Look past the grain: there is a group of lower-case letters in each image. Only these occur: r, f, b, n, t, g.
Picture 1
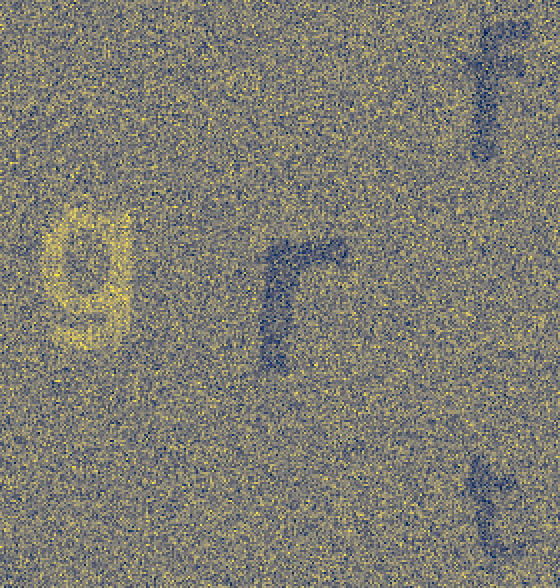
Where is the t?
bottom right
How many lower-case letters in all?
4
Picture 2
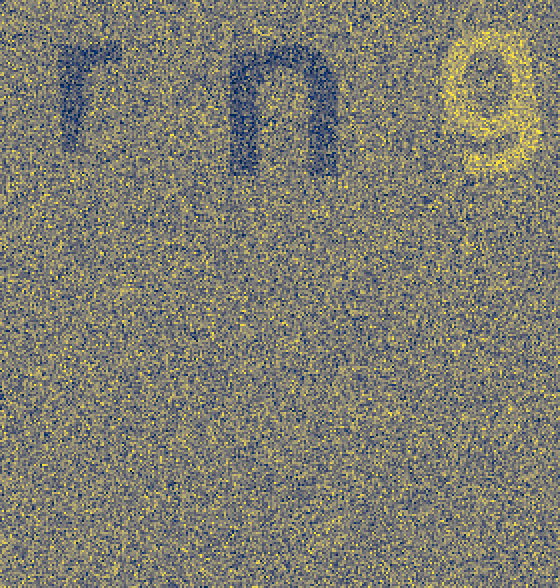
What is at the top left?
r
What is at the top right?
g
